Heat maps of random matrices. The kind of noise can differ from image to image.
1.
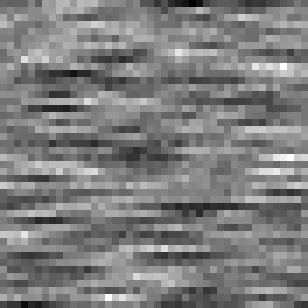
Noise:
streaked along the rows
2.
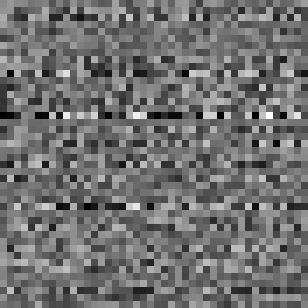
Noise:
rows of uneven size
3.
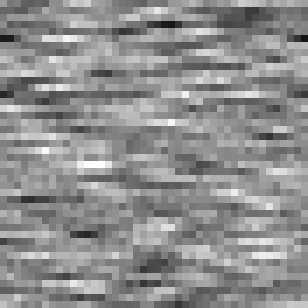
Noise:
streaked along the rows
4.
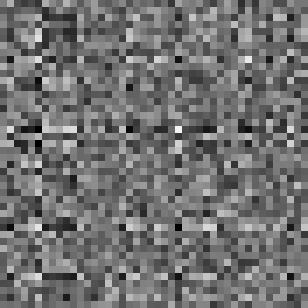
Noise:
low rank plus noise
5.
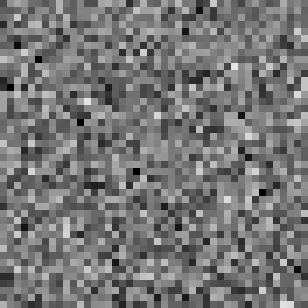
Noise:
independent entries
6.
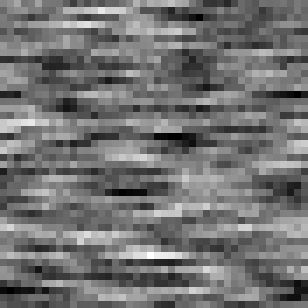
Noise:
streaked along the rows
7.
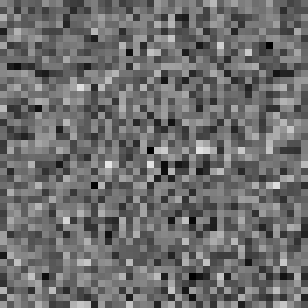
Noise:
low rank plus noise
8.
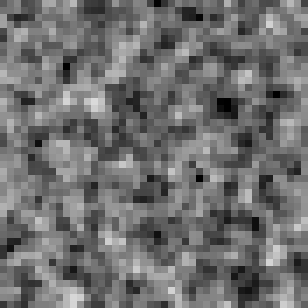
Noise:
blotchy
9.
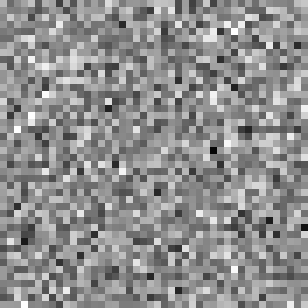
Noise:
independent entries
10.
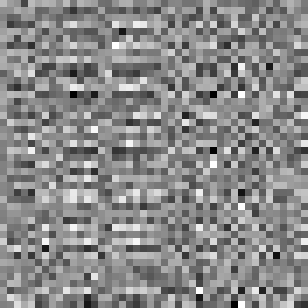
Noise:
low rank plus noise
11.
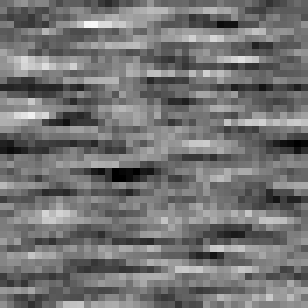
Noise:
streaked along the rows
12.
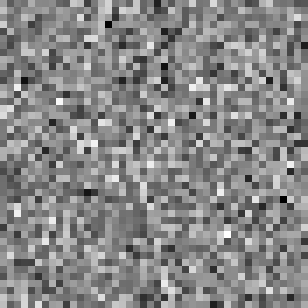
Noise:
independent entries
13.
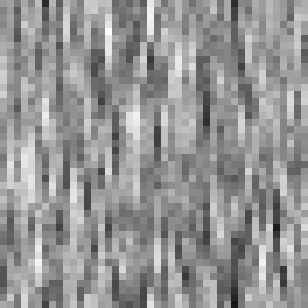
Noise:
streaked along the columns
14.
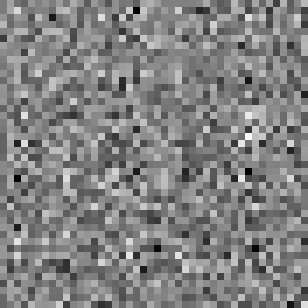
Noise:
low rank plus noise
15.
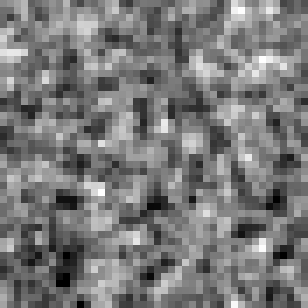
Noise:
blotchy
